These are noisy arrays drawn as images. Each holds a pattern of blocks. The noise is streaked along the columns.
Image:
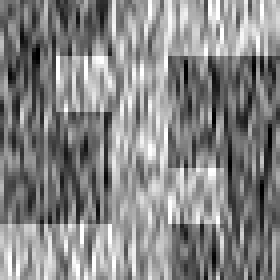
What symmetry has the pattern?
the same after a half turn
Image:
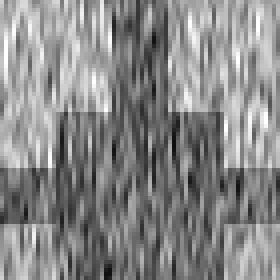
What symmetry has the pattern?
left and right mirror each other
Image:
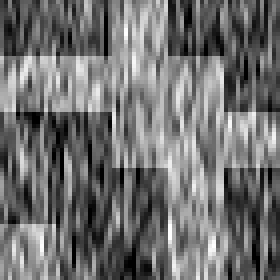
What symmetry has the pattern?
mirrored about the diagonal from the bottom left
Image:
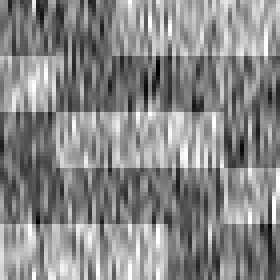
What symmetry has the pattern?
the same after a half turn
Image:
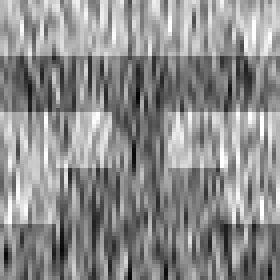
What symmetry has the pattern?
left and right mirror each other
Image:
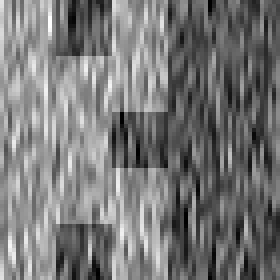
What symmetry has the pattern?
top and bottom mirror each other
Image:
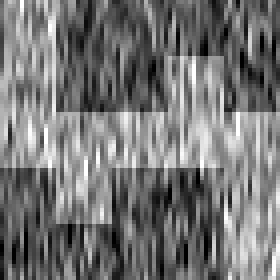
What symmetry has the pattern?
the same after a half turn
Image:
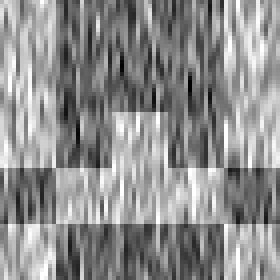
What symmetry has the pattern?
left and right mirror each other
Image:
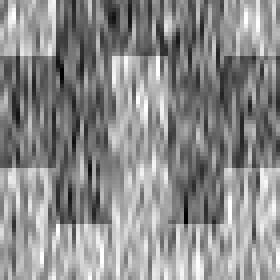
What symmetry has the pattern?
left and right mirror each other
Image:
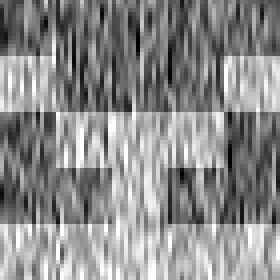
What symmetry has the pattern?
left and right mirror each other
